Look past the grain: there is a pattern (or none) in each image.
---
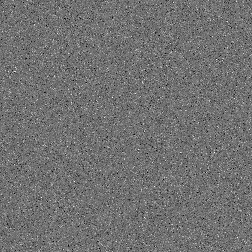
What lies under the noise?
only noise
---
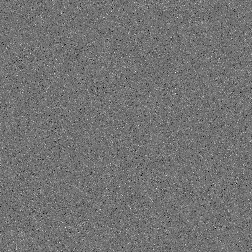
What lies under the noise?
only noise
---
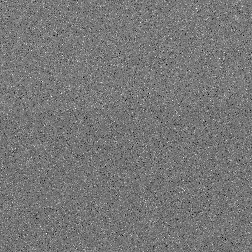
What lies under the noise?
a sharp edge
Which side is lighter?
top
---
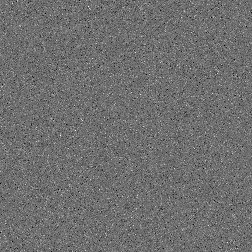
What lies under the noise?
only noise
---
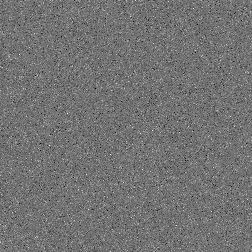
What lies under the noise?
only noise
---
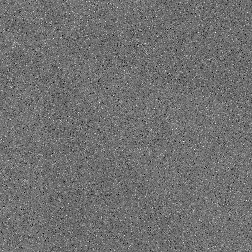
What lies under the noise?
spokes from one point
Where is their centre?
top left
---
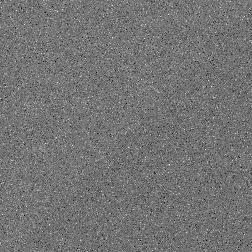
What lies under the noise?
a sharp edge
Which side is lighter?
top left
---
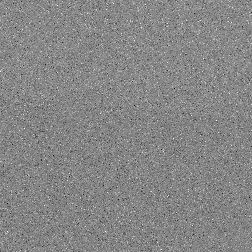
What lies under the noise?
a sharp edge
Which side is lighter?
top
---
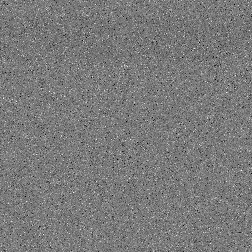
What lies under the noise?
one horizontal stripe
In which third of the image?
top
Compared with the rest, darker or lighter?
darker
